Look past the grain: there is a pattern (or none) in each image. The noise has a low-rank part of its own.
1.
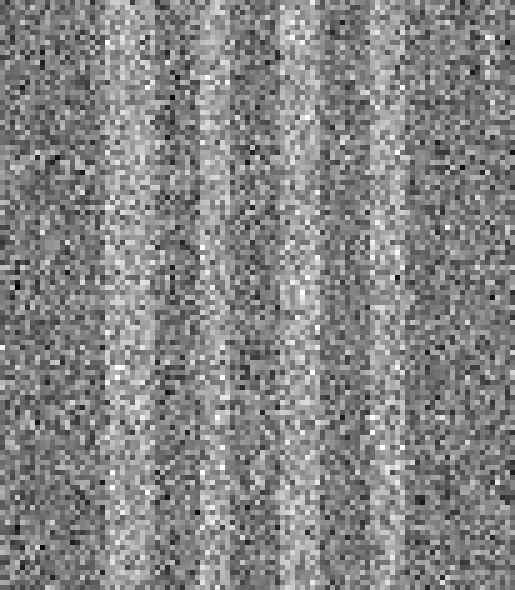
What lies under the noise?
bands of columns
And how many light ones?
4
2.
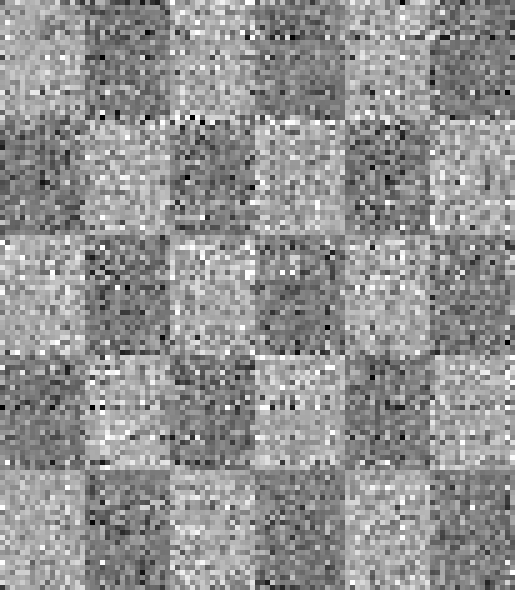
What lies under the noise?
a checkerboard
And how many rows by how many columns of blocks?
5 by 6
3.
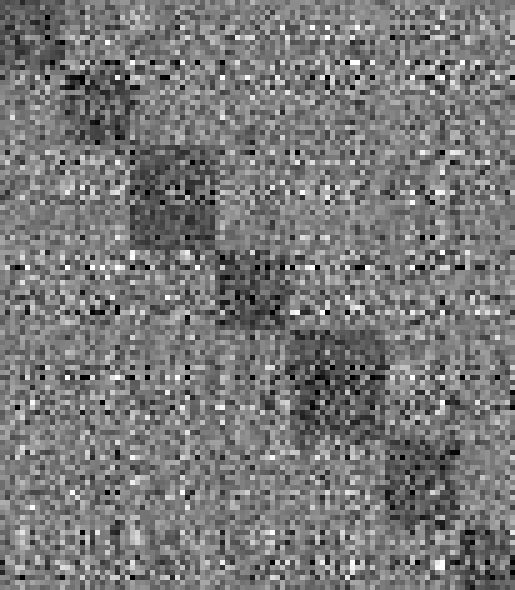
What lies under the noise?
blocks along the diagonal
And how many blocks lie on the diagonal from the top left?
7
